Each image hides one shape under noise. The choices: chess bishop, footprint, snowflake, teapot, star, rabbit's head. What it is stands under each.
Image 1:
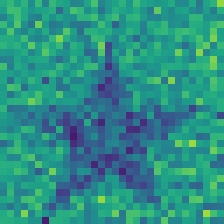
star
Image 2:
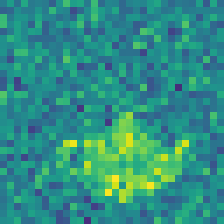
teapot
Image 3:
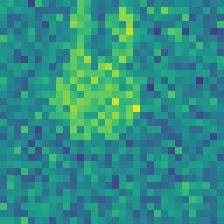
rabbit's head
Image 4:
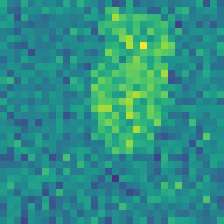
footprint
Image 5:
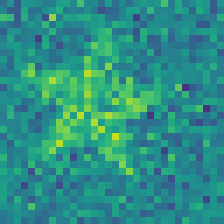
star
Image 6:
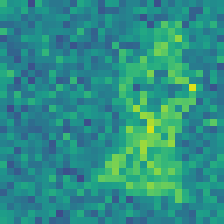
chess bishop
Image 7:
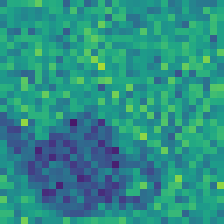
teapot
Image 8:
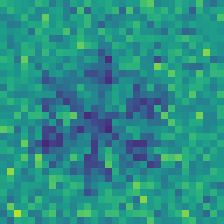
snowflake
